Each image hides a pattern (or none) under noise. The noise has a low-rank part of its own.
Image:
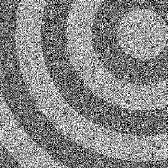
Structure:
rings round one point
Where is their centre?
top right
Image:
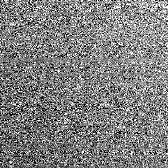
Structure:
a smooth slope
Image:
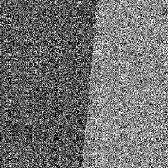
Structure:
a sharp edge
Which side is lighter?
right
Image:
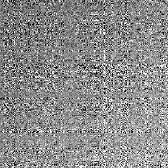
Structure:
a smooth slope
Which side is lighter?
bottom right
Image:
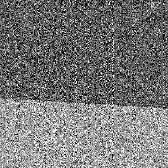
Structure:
a sharp edge
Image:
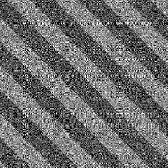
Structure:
diagonal stripes
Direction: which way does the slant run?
top left to bottom right
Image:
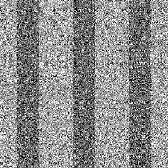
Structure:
vertical stripes
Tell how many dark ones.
3
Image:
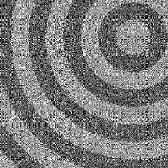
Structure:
rings round one point
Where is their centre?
top right
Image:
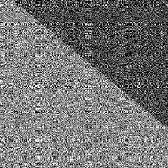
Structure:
a sharp edge
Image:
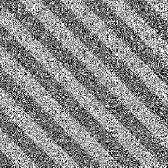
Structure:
diagonal stripes
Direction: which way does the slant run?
top left to bottom right
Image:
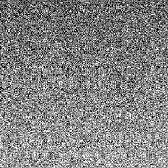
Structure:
a smooth slope
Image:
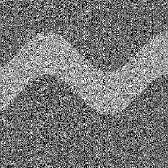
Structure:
a wavy band
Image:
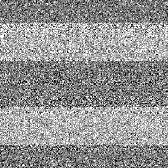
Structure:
horizontal stripes
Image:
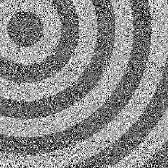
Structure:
rings round one point
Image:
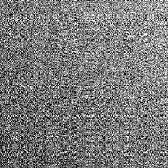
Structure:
a smooth slope
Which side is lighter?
top right
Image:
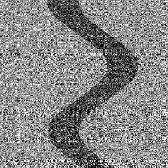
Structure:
a wavy band
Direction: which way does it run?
top to bottom
